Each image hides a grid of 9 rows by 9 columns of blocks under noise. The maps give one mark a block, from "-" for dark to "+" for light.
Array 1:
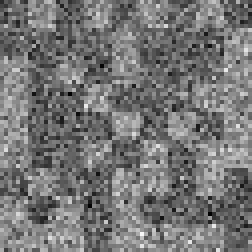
- + - + - + - + -
- - - - + - - - +
+ - + - + - - - +
+ - - + - - - + +
+ - - - + - + - +
+ - - + - + - + +
- + - - + + - + -
+ - + - + - - - -
+ + + - + + + + -
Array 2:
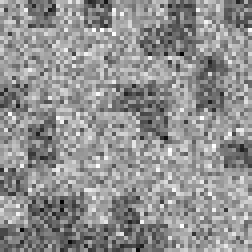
+ - + - + + - + -
+ + + + + - - + +
+ + + + + + + - +
- + + + - - + - +
+ - + + + - + + +
+ - + + + + + + -
- + + + + + + + +
+ - - + - + + + +
- - - - - - + + +
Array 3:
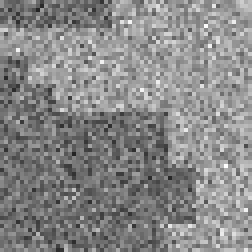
- - - - + + + + +
+ + + + + + + + +
- + + + + + + + +
- - + + + + + + +
- - - - - - + + +
- - - - - - + + +
- - - - - - - + +
- - - - - - - + +
- - - - - - + + +
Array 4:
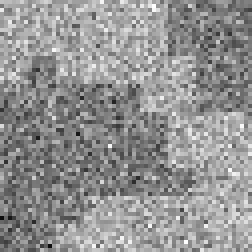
+ + + + + + - - -
+ + + + + + - - -
+ - + + + + + - -
- - - - - + + - -
- - - - - - + + +
- - - - - - + + +
- - - - - - - + +
- - - + + + + + +
- - + + + + + + +
